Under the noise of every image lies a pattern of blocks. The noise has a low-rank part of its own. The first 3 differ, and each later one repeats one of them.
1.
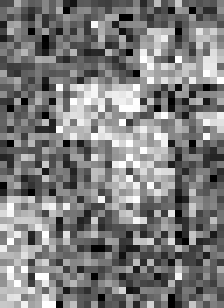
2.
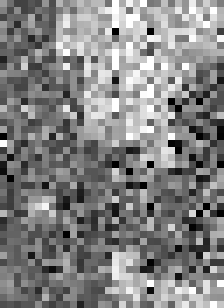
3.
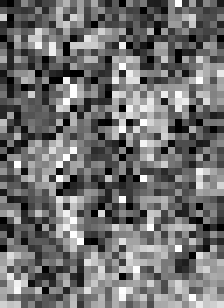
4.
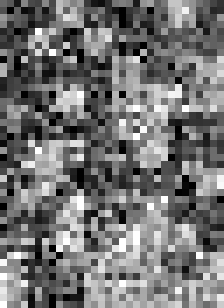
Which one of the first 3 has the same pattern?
3
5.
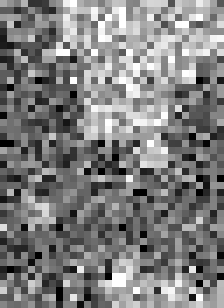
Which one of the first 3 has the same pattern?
2
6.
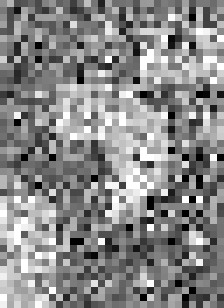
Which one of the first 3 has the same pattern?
1
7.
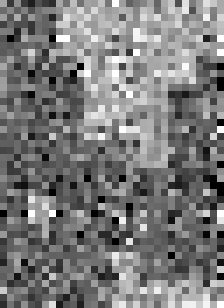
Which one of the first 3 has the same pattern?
2
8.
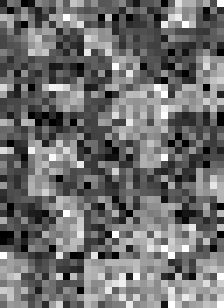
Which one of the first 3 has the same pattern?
3
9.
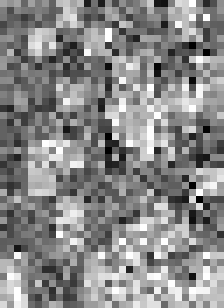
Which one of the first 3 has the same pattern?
3
